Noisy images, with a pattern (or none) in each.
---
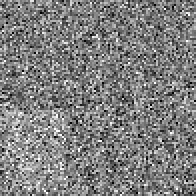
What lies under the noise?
one block
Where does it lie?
bottom left
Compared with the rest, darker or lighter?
lighter
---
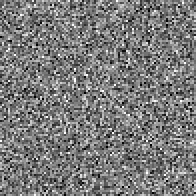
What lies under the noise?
only noise
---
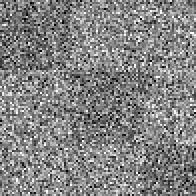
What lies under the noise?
blocks along the diagonal
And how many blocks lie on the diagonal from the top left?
3
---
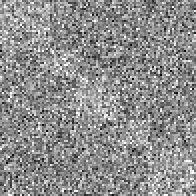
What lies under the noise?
blocks along the diagonal
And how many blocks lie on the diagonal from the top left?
5
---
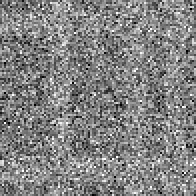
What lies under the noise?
bands of rows crossing bands of columns
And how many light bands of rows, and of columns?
2 and 3
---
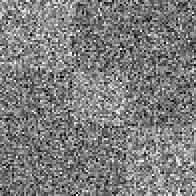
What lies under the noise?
blocks along the diagonal
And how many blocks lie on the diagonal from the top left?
3
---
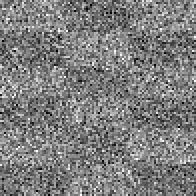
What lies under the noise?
a checkerboard
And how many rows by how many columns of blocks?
6 by 3
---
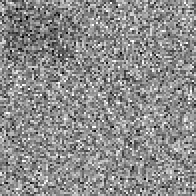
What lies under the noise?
one block
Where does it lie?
top left
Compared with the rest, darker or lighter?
darker
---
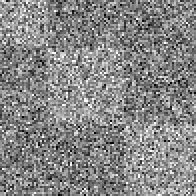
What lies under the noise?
blocks along the diagonal
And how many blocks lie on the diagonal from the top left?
3
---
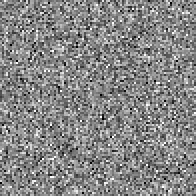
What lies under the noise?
only noise
